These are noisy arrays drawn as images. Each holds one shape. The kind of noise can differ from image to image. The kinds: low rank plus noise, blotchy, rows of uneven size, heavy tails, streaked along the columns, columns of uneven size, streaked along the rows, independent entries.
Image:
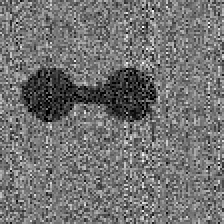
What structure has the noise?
columns of uneven size
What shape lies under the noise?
dumbbell
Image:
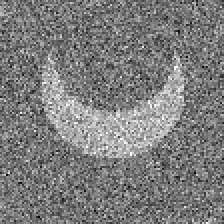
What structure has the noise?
independent entries
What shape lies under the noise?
crescent
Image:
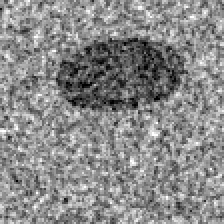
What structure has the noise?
blotchy
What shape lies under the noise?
ellipse
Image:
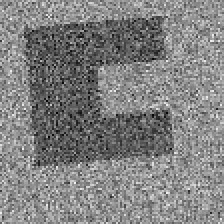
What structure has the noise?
low rank plus noise
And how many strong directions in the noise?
five to eight
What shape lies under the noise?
square with a notch
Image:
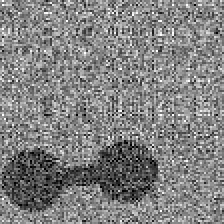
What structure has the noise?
low rank plus noise
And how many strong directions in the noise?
one
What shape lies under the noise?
dumbbell
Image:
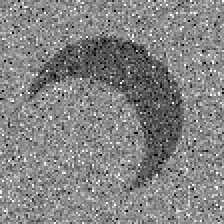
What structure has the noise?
heavy tails
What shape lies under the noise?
crescent
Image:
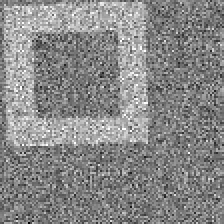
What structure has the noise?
low rank plus noise
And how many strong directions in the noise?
five to eight
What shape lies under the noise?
square frame
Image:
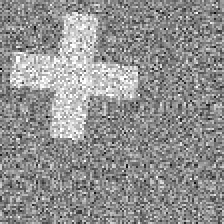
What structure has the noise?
low rank plus noise
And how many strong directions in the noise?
two
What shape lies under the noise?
cross
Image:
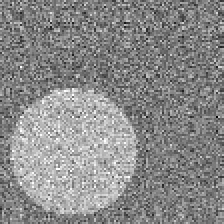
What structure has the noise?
low rank plus noise
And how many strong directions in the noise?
two
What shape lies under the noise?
disc
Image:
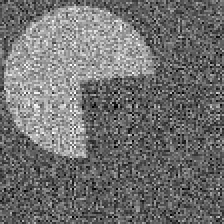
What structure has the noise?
low rank plus noise
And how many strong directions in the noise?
one
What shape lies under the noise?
disc with a wedge cut out
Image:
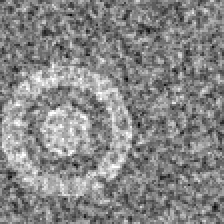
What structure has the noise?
blotchy
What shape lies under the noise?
bullseye
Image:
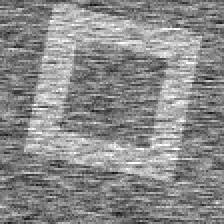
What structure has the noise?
streaked along the rows
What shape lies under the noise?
square frame
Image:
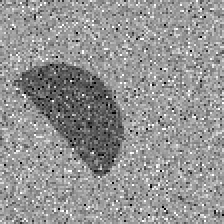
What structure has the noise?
heavy tails
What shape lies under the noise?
half disc
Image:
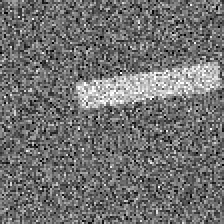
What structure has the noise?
independent entries
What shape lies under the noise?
bar
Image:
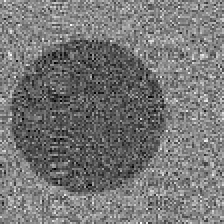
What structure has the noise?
low rank plus noise
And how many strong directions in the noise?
two
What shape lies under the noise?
disc
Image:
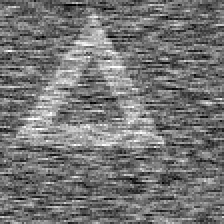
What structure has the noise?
streaked along the rows
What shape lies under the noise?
triangle frame
